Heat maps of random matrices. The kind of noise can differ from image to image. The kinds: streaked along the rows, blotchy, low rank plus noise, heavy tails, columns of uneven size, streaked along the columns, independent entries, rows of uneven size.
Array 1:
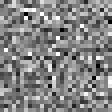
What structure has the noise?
low rank plus noise
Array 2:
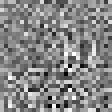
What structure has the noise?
low rank plus noise
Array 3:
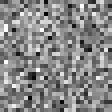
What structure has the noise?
independent entries
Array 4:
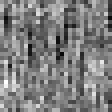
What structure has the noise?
streaked along the columns
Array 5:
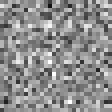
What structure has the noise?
low rank plus noise
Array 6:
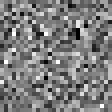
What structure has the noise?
low rank plus noise
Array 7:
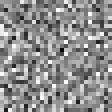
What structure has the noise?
independent entries
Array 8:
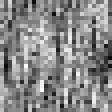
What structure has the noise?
streaked along the columns
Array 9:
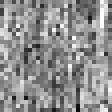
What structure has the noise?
streaked along the columns
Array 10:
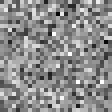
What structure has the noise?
independent entries
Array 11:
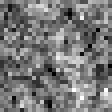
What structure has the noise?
blotchy
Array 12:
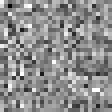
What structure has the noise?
low rank plus noise
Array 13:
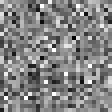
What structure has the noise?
low rank plus noise
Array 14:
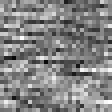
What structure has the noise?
streaked along the rows
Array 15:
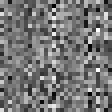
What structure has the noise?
columns of uneven size
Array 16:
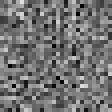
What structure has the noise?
low rank plus noise
